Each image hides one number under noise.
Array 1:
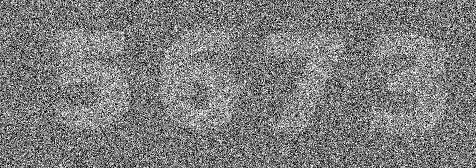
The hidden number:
5673
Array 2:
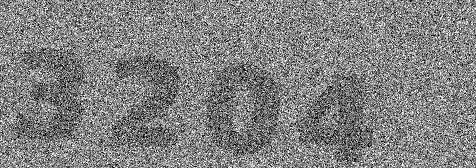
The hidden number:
3204
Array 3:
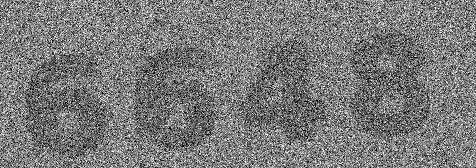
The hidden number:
6648
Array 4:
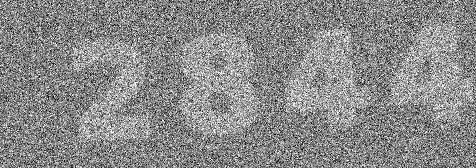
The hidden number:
2844
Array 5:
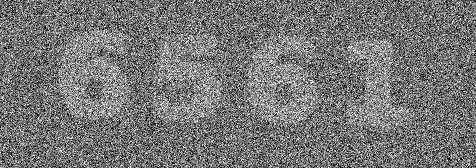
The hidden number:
6561
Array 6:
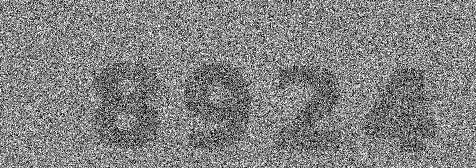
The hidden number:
8924
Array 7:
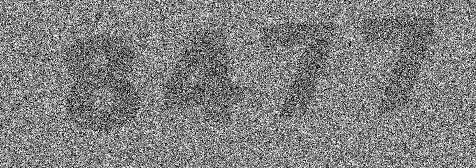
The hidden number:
8477
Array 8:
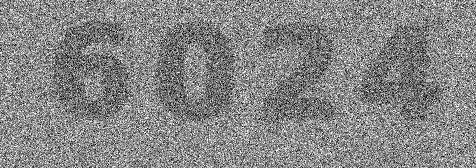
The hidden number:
6024
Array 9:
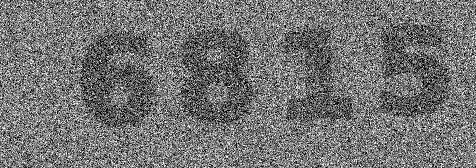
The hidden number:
6815
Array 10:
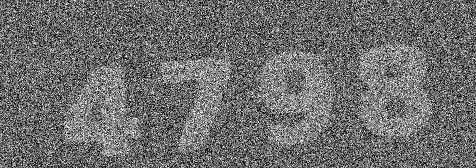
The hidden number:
4798
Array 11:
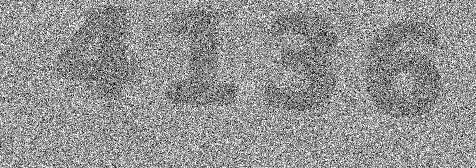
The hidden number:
4136
